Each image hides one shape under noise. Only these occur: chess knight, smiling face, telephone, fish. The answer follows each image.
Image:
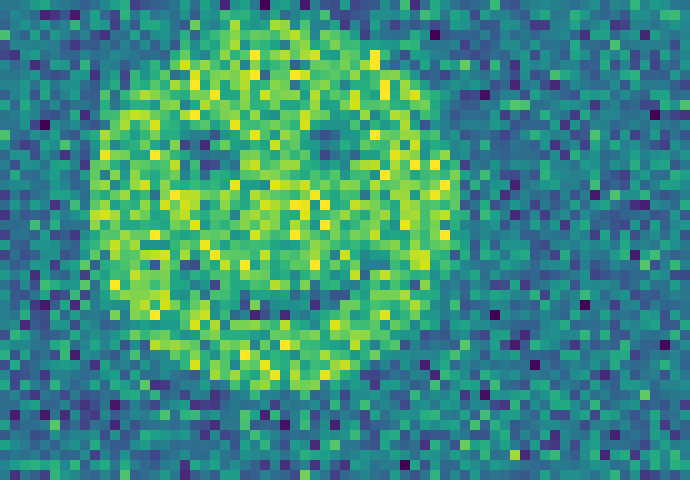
smiling face
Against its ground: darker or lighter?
lighter
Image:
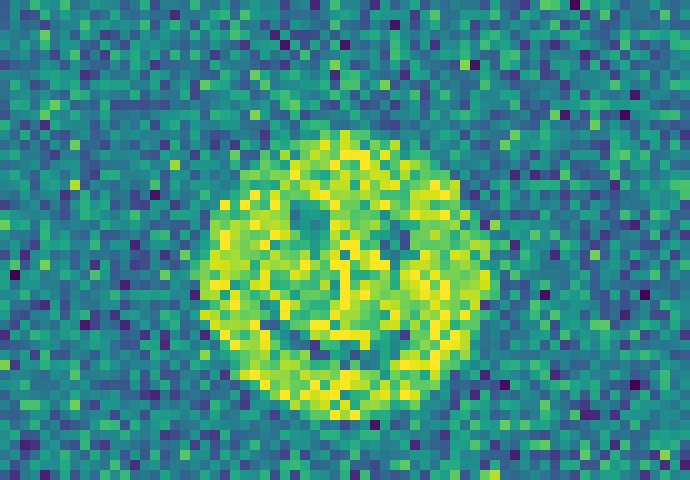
smiling face
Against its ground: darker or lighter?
lighter
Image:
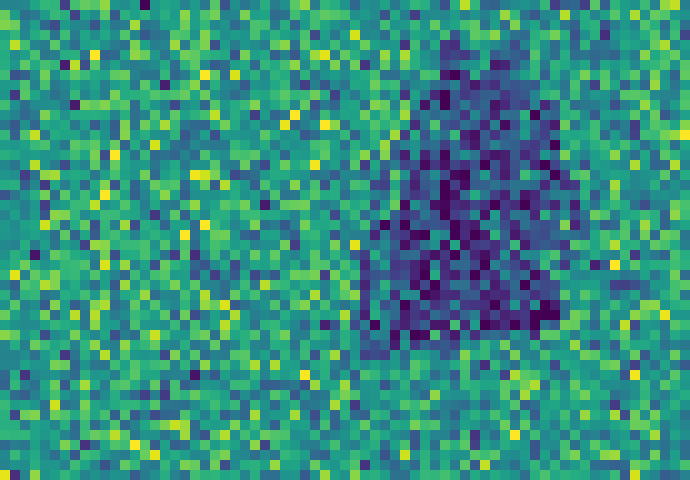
chess knight
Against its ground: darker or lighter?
darker
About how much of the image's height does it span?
two thirds
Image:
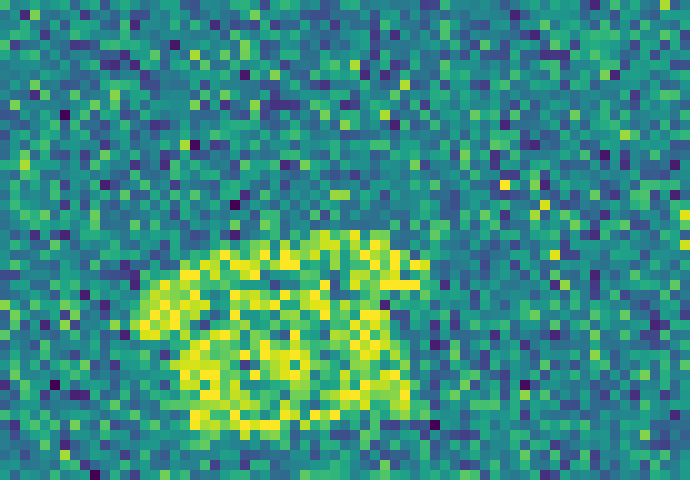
telephone
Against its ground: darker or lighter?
lighter
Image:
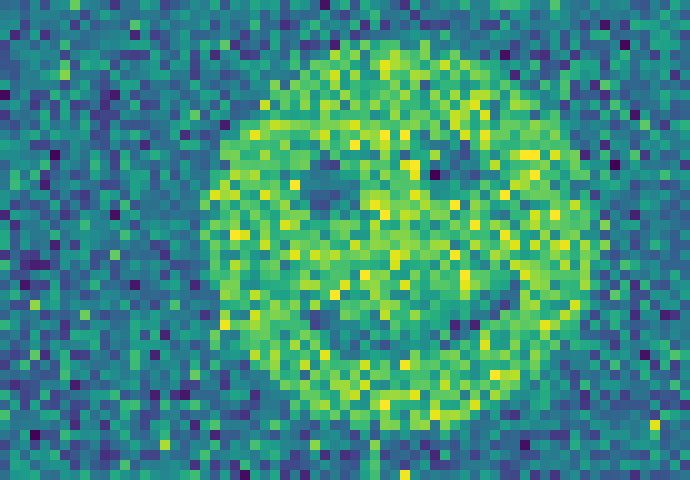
smiling face
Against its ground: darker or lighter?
lighter
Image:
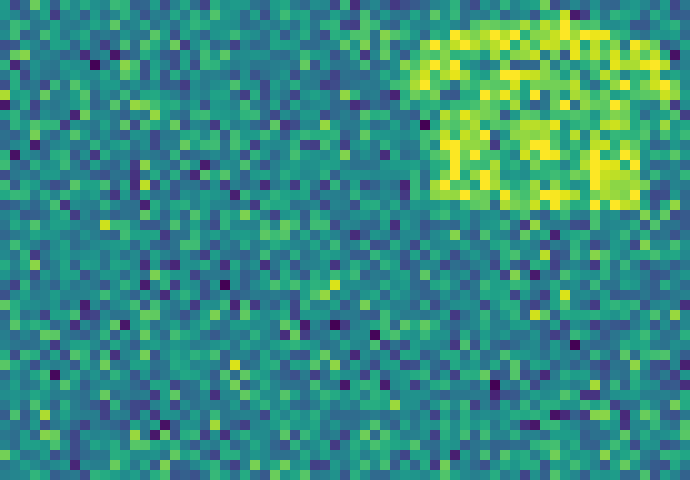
telephone
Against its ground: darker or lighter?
lighter
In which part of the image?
top right
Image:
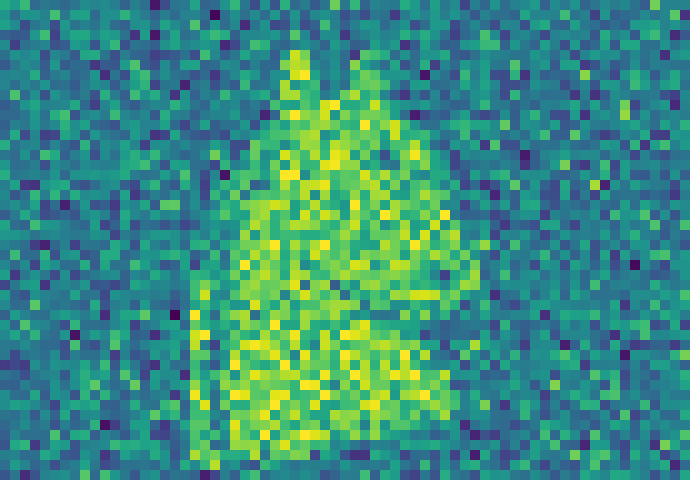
chess knight
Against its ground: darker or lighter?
lighter
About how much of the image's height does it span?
nearly all
